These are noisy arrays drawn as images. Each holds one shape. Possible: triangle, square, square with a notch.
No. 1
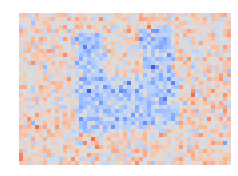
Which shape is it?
square with a notch
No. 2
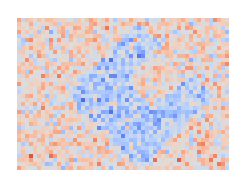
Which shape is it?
square with a notch
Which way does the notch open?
up and right
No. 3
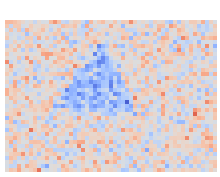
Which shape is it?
triangle
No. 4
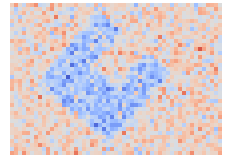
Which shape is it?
square with a notch
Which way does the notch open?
up and right
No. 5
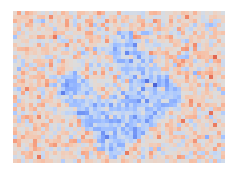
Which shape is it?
square with a notch
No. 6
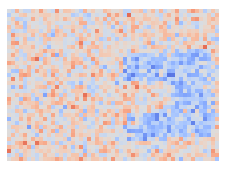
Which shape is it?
square with a notch
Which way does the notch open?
left
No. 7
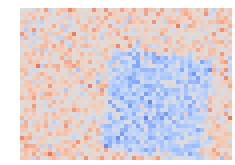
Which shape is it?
square
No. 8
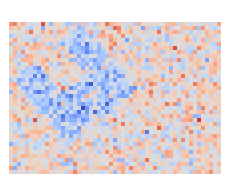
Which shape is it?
square with a notch
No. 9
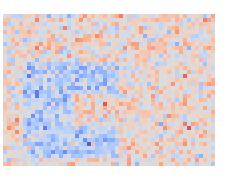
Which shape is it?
square with a notch
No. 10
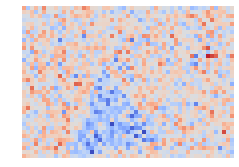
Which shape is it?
triangle
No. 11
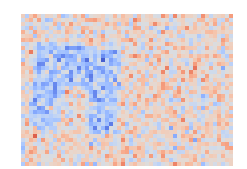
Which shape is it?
square with a notch
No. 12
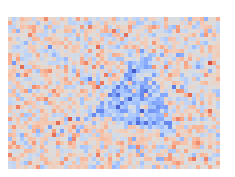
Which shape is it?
triangle
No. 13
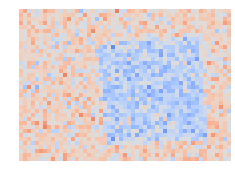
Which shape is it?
square
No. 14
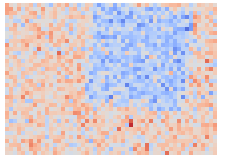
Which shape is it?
square
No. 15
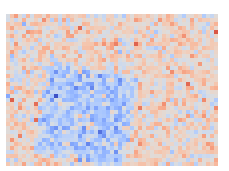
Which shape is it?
square
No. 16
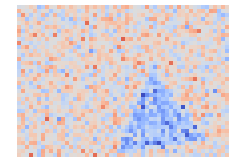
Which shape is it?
triangle
